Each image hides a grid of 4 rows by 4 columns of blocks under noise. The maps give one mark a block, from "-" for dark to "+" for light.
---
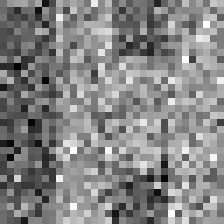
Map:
-+-+
-+++
-+++
-+-+
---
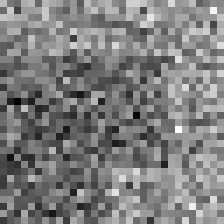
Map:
++++
---+
---+
--++
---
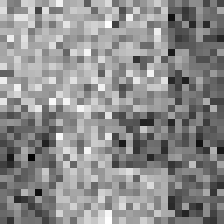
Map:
+++-
+++-
-+--
-++-
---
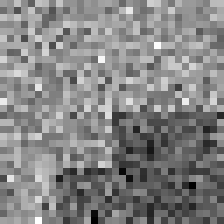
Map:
++++
++++
++--
+---
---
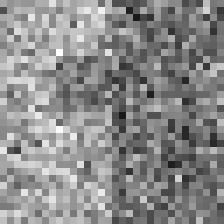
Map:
++--
+---
++--
++--
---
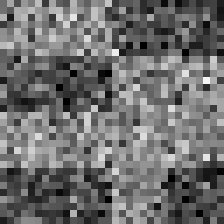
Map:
++--
--++
++++
--+-
